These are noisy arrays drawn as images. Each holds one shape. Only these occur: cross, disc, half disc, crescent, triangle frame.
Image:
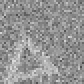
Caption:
light triangle frame
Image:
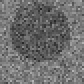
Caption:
dark disc
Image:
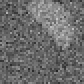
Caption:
light half disc
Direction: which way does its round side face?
up and right
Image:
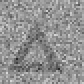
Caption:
dark triangle frame
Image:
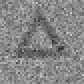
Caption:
dark triangle frame
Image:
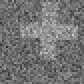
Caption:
light cross
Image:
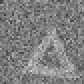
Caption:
light triangle frame
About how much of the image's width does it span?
two thirds
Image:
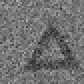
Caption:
dark triangle frame
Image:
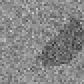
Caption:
dark half disc
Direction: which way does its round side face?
down and right
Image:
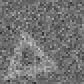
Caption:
light triangle frame
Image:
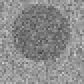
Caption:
dark disc
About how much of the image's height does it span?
two thirds
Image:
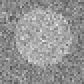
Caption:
light disc
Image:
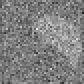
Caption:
light half disc
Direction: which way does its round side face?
up and right
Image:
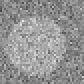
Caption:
light disc
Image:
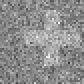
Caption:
light cross
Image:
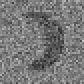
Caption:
dark crescent
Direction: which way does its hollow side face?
left
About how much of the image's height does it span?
two thirds
